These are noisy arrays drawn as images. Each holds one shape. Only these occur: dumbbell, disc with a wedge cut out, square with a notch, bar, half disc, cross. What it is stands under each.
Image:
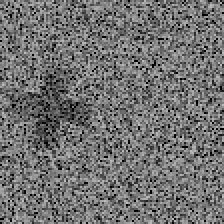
cross
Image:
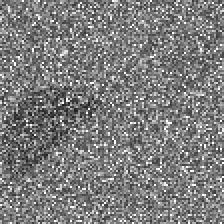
half disc
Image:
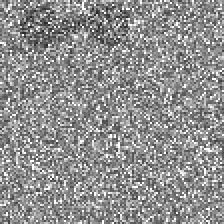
dumbbell
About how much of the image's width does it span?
half
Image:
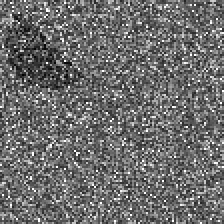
half disc
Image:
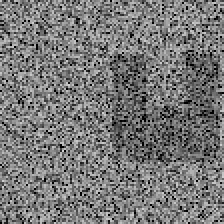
square with a notch
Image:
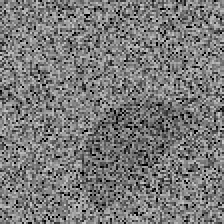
half disc
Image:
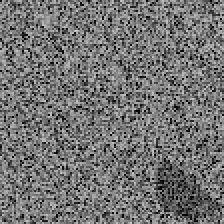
half disc
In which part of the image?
bottom right
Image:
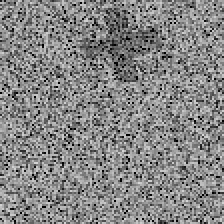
cross
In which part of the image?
top middle
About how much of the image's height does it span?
a third
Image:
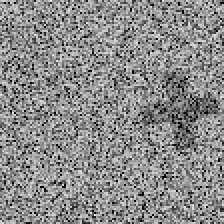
cross
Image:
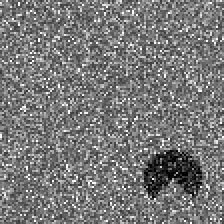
disc with a wedge cut out
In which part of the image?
bottom right
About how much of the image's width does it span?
a quarter
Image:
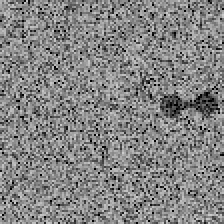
dumbbell
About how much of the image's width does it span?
a quarter
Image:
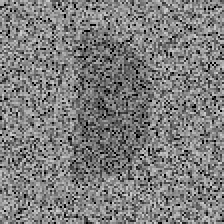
half disc
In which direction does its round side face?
right
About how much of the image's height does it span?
two thirds
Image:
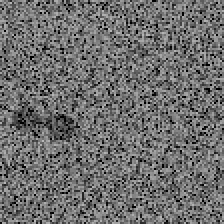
dumbbell
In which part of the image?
middle left
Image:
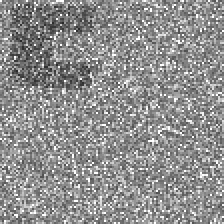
square with a notch
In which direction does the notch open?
right
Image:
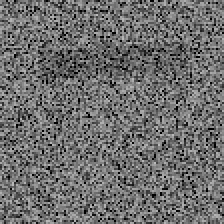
bar
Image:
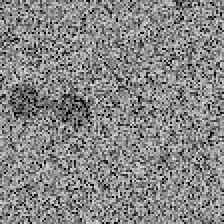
dumbbell
